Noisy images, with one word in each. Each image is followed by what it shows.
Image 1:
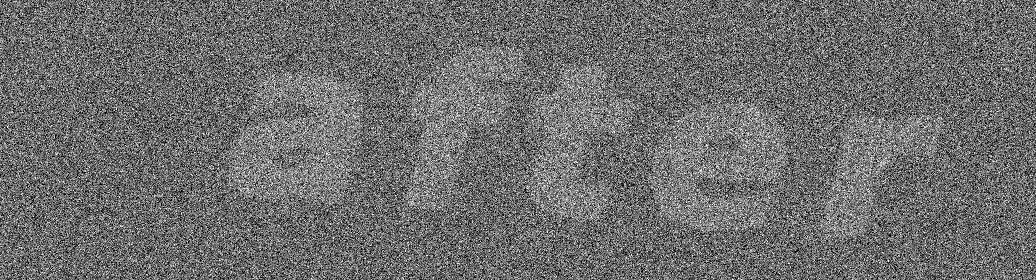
after
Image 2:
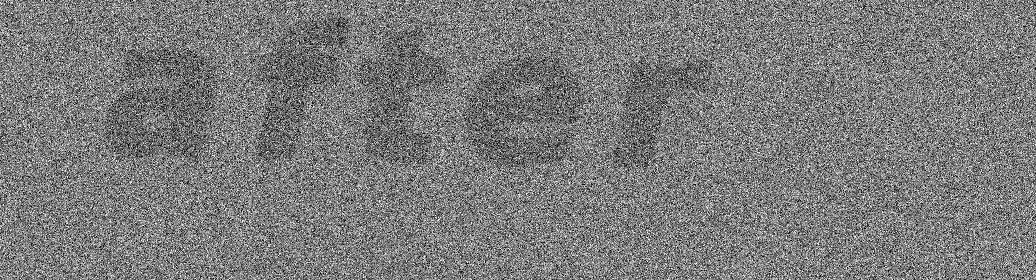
after
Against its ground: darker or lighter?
darker
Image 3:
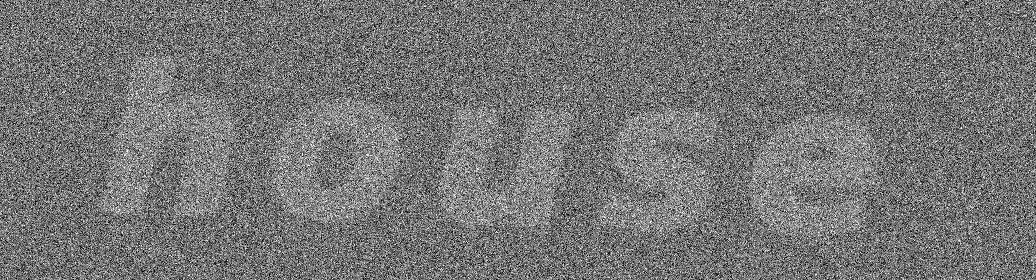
house
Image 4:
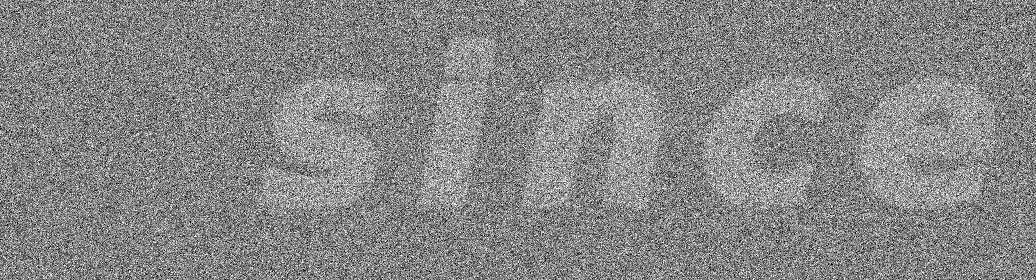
since
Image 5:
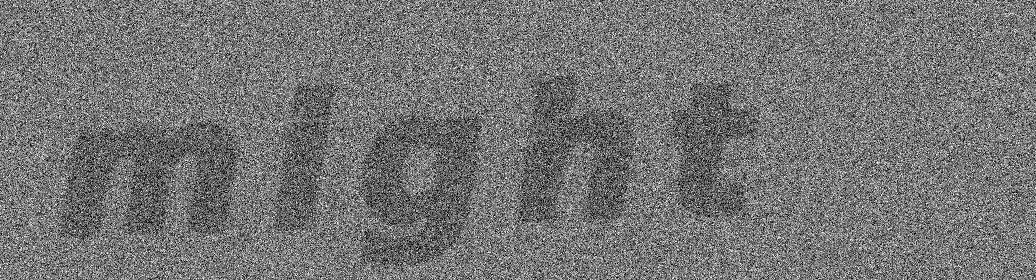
might
